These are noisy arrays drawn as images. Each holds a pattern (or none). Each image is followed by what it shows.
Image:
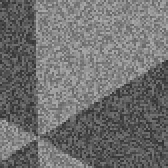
spokes from one point
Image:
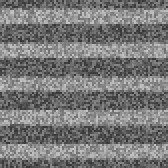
horizontal stripes
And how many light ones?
5
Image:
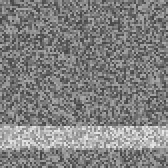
one horizontal stripe
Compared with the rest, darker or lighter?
lighter
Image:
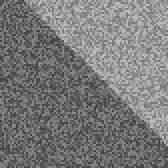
a sharp edge
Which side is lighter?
top right
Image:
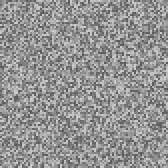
only noise
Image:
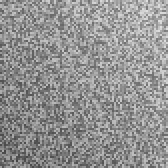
a smooth slope
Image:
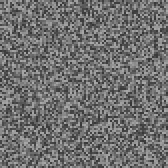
only noise
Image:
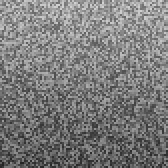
a smooth slope
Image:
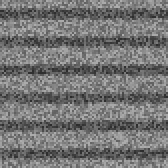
horizontal stripes
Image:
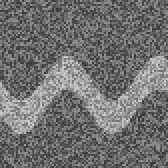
a wavy band
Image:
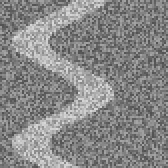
a wavy band
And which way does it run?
top to bottom
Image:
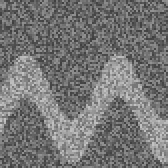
a wavy band
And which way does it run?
left to right
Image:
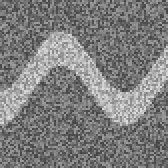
a wavy band
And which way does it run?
left to right
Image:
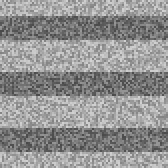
horizontal stripes
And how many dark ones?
3
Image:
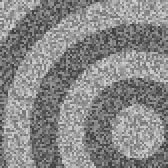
rings round one point
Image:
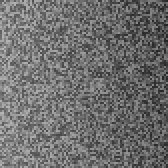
a smooth slope
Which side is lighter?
left
